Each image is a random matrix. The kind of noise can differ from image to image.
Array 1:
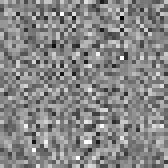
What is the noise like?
low rank plus noise
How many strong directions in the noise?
three or four
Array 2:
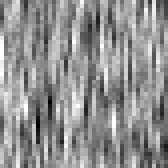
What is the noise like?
streaked along the columns
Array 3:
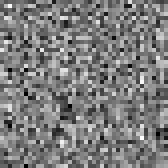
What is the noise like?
low rank plus noise
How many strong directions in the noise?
five to eight
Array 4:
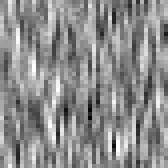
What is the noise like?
streaked along the columns
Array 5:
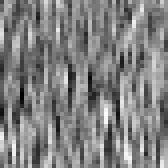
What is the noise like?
streaked along the columns
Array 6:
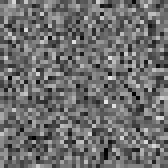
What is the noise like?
independent entries
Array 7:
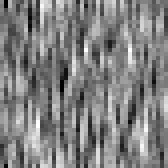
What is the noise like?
streaked along the columns
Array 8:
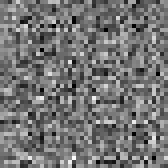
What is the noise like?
low rank plus noise
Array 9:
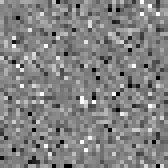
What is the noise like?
heavy tails
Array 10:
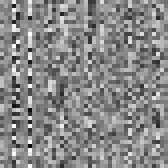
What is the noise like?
columns of uneven size
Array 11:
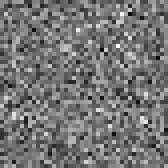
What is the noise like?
independent entries
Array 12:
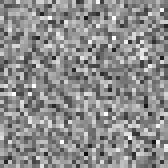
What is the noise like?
independent entries
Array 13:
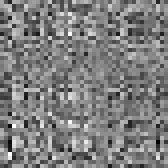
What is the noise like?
low rank plus noise
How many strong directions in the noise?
two
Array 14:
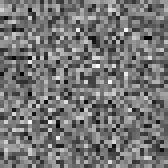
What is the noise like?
low rank plus noise
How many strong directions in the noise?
five to eight
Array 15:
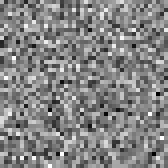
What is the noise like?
low rank plus noise
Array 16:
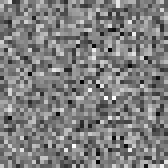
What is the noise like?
independent entries
